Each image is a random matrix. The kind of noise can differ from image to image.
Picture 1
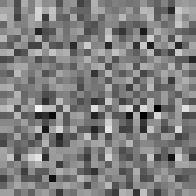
low rank plus noise
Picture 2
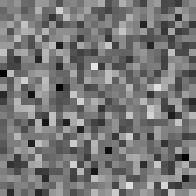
independent entries
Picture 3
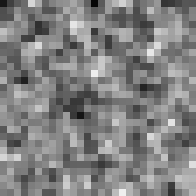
blotchy
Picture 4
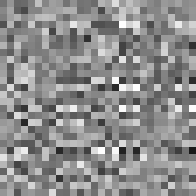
low rank plus noise
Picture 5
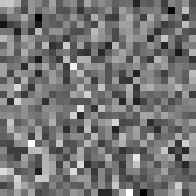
independent entries
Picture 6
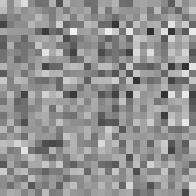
low rank plus noise
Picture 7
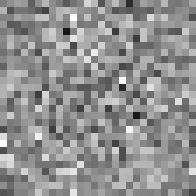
independent entries
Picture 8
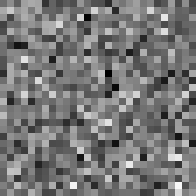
independent entries
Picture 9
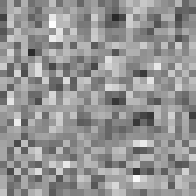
low rank plus noise
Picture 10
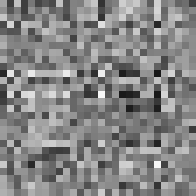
low rank plus noise
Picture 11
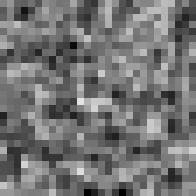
blotchy
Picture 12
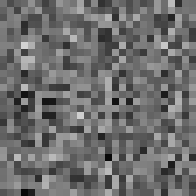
low rank plus noise
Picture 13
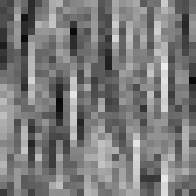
streaked along the columns
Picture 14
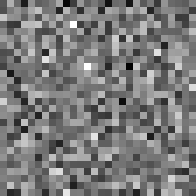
independent entries
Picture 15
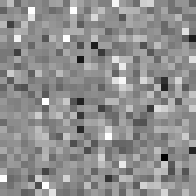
heavy tails
